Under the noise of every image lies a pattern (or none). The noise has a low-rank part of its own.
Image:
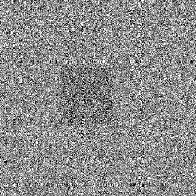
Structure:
one block
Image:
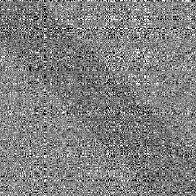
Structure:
a diagonal band
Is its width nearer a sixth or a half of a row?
a half
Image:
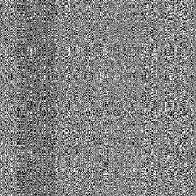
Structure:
one band of columns
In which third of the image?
left
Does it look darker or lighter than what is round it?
darker
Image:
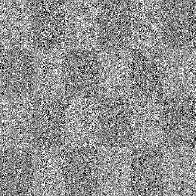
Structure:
a checkerboard
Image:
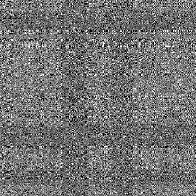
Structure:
bands of rows crossing bands of columns
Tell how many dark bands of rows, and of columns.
3 and 2
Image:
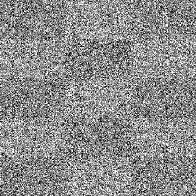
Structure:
a checkerboard
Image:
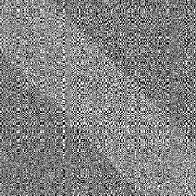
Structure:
a diagonal band
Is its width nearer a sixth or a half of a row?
a half
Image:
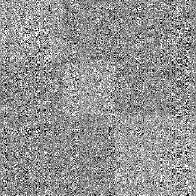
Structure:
blocks along the diagonal
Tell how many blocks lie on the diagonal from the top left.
3
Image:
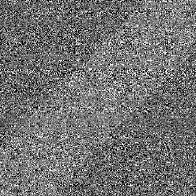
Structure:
a diagonal band
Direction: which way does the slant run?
bottom left to top right
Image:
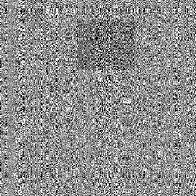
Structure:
one block
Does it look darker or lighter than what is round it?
darker
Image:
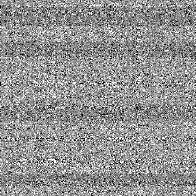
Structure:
bands of rows
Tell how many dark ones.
4
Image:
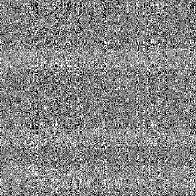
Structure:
bands of rows
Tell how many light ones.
3
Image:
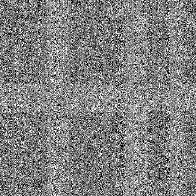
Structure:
bands of rows crossing bands of columns
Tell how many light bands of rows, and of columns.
1 and 3
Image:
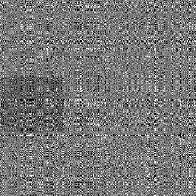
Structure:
one block
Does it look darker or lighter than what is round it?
darker
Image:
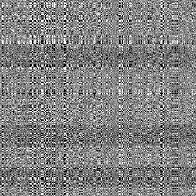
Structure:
bands of rows
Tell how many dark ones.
3
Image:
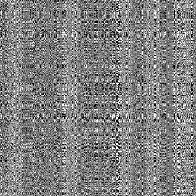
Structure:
bands of columns
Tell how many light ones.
5
